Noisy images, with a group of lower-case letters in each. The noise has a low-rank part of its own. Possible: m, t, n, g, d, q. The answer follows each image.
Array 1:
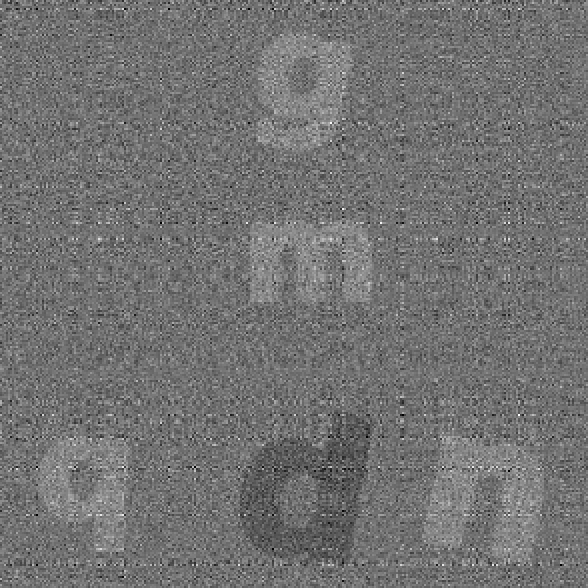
top middle: light g; centre: light m; bottom left: light q; bottom middle: dark d; bottom right: light n
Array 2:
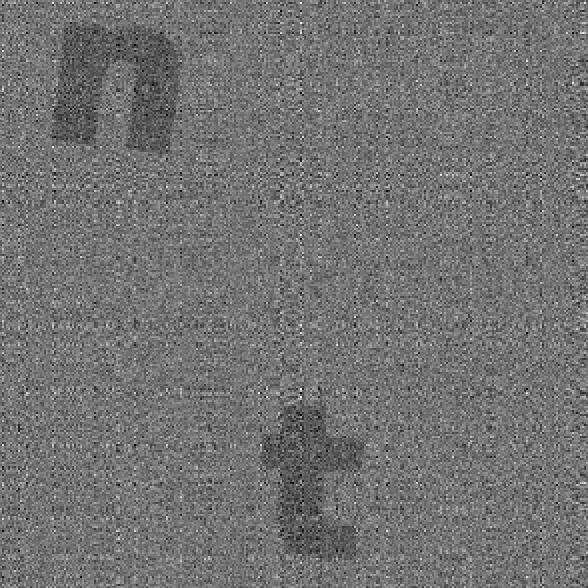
top left: dark n; bottom middle: dark t
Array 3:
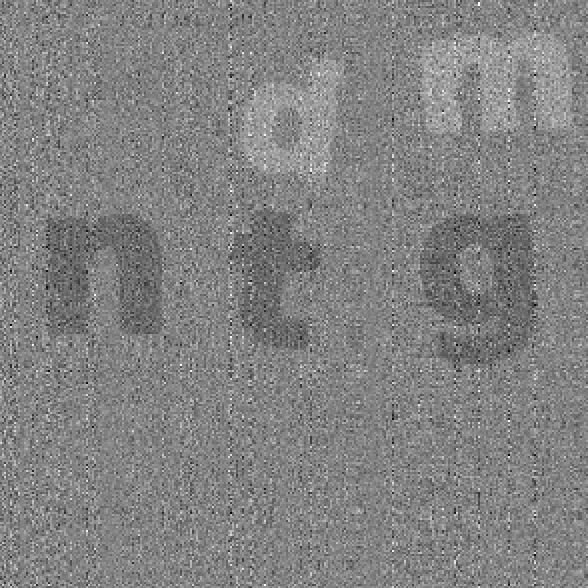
top middle: light d; top right: light m; middle left: dark n; centre: dark t; middle right: dark g
